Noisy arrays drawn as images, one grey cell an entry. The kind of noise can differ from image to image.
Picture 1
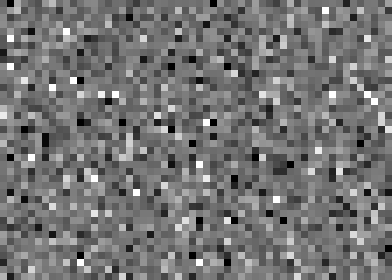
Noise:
heavy tails
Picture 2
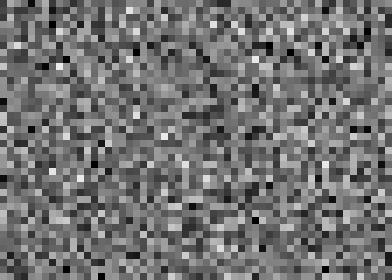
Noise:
low rank plus noise
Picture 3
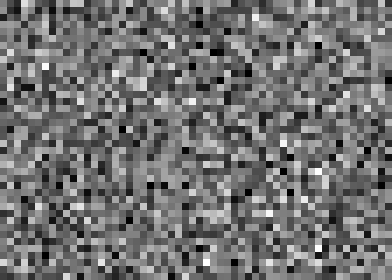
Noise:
independent entries
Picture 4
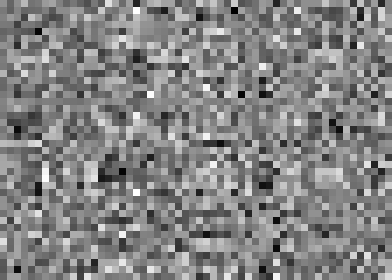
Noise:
low rank plus noise
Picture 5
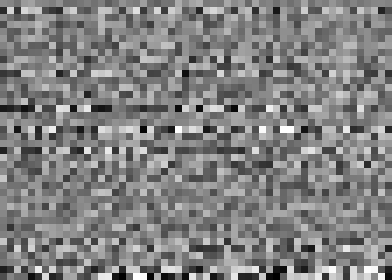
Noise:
rows of uneven size
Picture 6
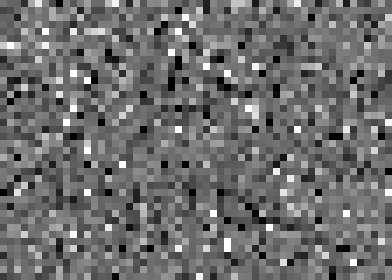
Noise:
heavy tails
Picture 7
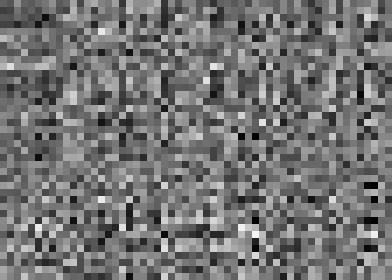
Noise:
low rank plus noise
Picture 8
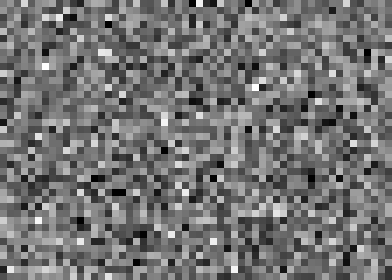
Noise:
independent entries
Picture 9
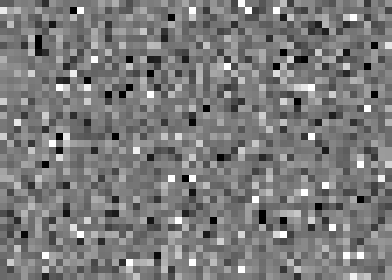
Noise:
heavy tails
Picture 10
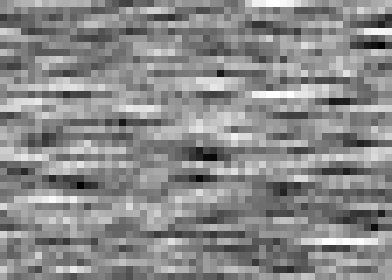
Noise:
streaked along the rows
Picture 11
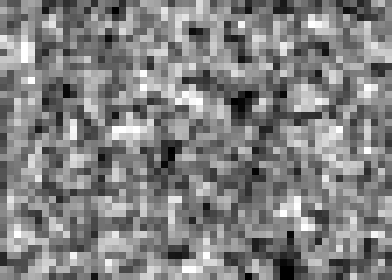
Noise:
blotchy
